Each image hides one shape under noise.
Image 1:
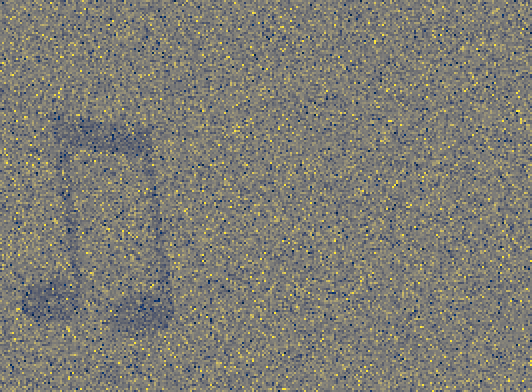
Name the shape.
pair of musical notes
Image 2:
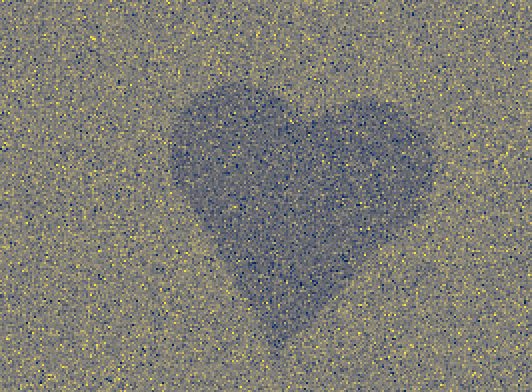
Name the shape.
heart
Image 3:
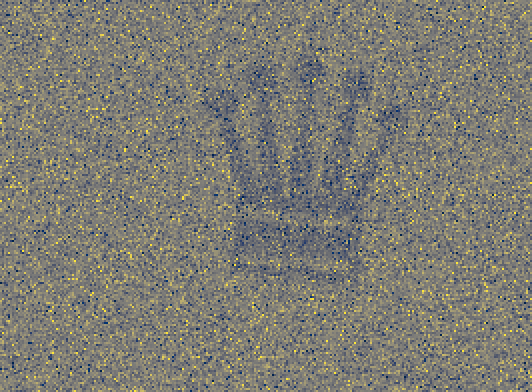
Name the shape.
chess queen
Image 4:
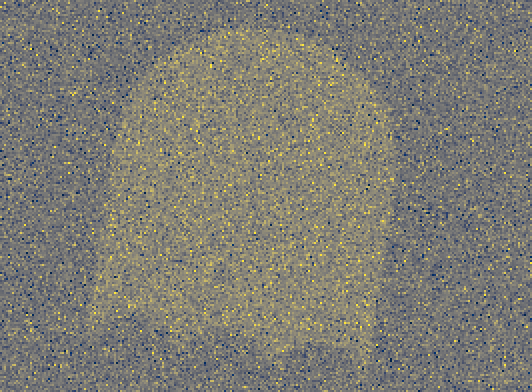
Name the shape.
ghost
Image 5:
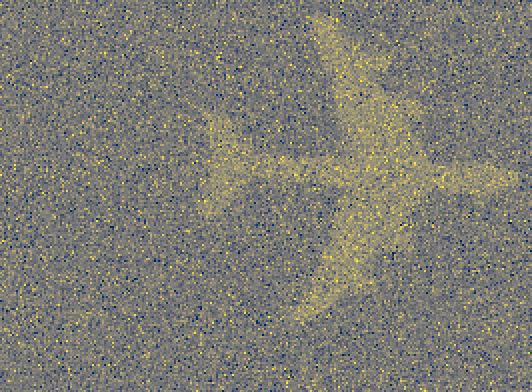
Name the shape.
airplane
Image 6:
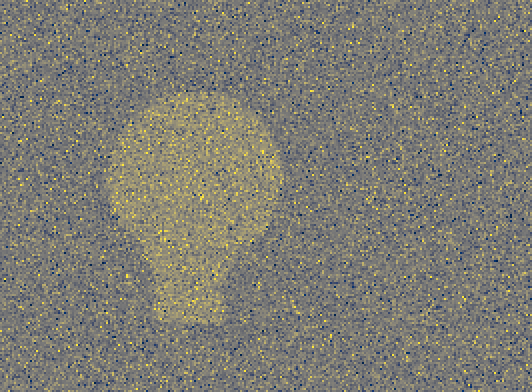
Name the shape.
light bulb
